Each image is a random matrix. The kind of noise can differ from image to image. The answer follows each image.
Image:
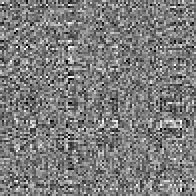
low rank plus noise
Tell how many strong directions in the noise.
three or four
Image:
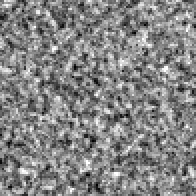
blotchy
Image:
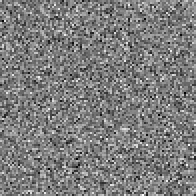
independent entries
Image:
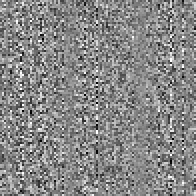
columns of uneven size
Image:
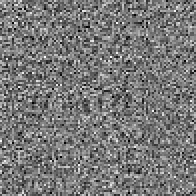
low rank plus noise
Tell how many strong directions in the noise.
three or four
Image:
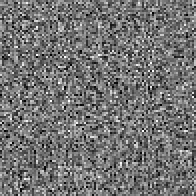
low rank plus noise
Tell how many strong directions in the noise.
five to eight
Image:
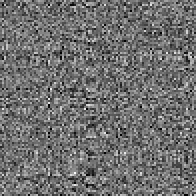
low rank plus noise
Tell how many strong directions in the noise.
two
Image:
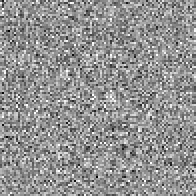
low rank plus noise
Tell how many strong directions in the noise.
five to eight
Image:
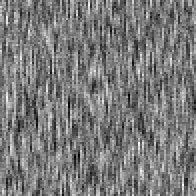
streaked along the columns
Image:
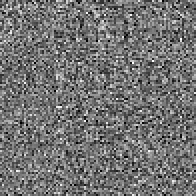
low rank plus noise
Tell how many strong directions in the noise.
five to eight
